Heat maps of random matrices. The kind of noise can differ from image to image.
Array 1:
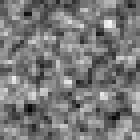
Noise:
blotchy
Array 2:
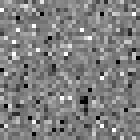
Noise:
heavy tails
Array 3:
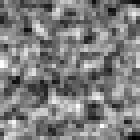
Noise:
blotchy
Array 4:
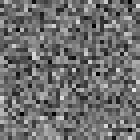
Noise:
independent entries
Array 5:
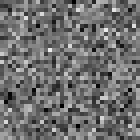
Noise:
independent entries
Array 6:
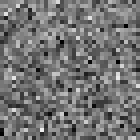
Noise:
independent entries
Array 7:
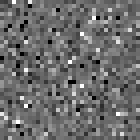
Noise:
heavy tails
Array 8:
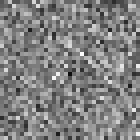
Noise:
independent entries
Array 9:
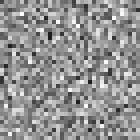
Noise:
independent entries
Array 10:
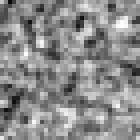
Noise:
blotchy
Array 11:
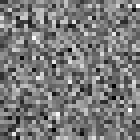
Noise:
independent entries
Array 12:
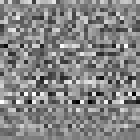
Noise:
rows of uneven size
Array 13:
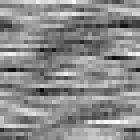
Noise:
streaked along the rows
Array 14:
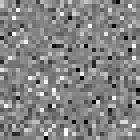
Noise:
heavy tails
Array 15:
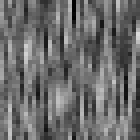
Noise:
streaked along the columns
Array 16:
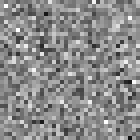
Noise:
independent entries
